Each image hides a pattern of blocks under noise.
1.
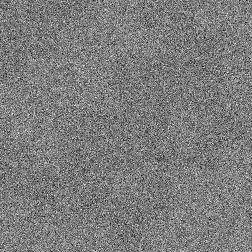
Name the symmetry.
mirrored about the diagonal from the top left
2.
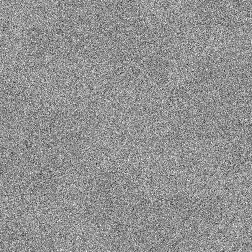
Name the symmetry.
the same after a half turn
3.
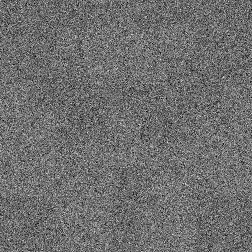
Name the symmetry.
left and right mirror each other
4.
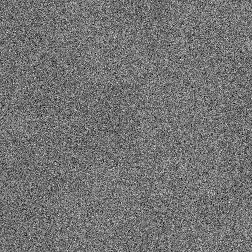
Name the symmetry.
top and bottom mirror each other
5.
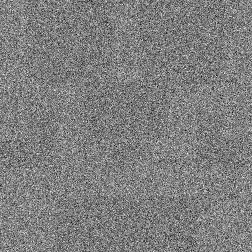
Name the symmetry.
left and right mirror each other
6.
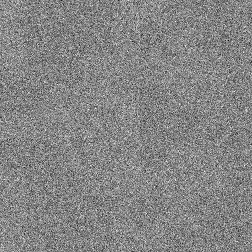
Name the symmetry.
top and bottom mirror each other
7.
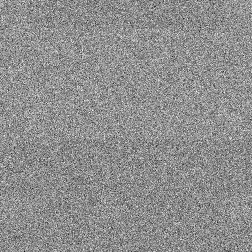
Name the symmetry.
left and right mirror each other
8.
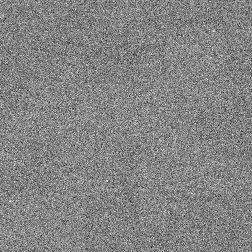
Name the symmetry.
no symmetry
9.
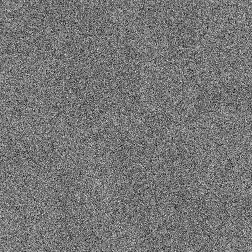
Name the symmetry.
the same after a half turn
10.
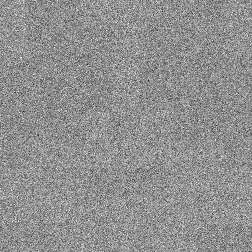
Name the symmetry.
left and right mirror each other
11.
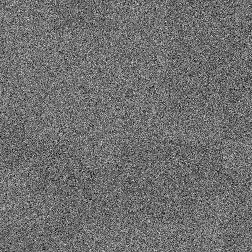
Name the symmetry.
no symmetry
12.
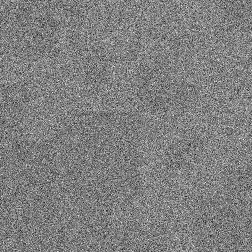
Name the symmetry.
mirrored about the diagonal from the bottom left
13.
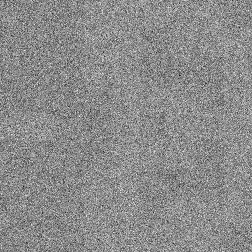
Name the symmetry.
top and bottom mirror each other
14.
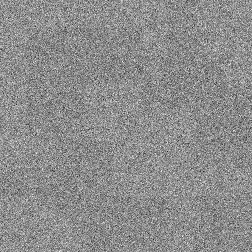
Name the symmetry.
mirrored about the diagonal from the top left
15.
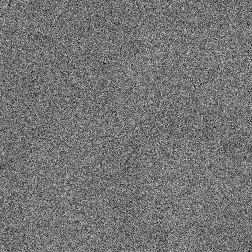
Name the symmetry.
mirrored about the diagonal from the top left
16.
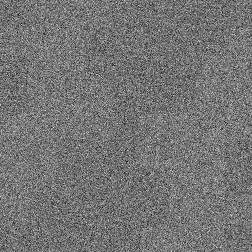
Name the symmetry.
the same after a half turn
